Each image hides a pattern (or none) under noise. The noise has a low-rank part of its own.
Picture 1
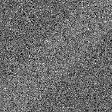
a diagonal band
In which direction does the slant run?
bottom left to top right
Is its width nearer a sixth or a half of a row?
a half
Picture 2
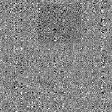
one block
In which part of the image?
top middle
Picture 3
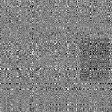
one block
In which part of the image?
middle right
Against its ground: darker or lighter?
darker
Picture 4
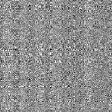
bands of columns
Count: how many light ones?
5
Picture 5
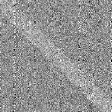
a diagonal band
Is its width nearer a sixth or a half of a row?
a sixth
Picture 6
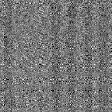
bands of columns
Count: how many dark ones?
5
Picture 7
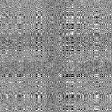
bands of rows crossing bands of columns
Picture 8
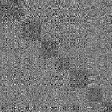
blocks along the diagonal
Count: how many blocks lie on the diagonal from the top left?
7
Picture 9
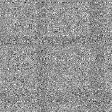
bands of rows crossing bands of columns
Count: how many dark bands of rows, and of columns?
2 and 2
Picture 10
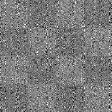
a checkerboard
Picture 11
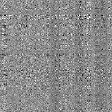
bands of columns
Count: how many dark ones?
3
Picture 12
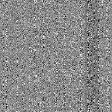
one band of columns
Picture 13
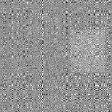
one block
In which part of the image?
middle right
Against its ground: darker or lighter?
lighter
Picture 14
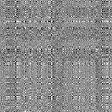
bands of rows crossing bands of columns
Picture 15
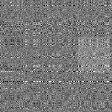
one block
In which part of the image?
middle right
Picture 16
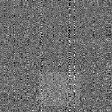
one block
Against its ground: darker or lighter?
lighter
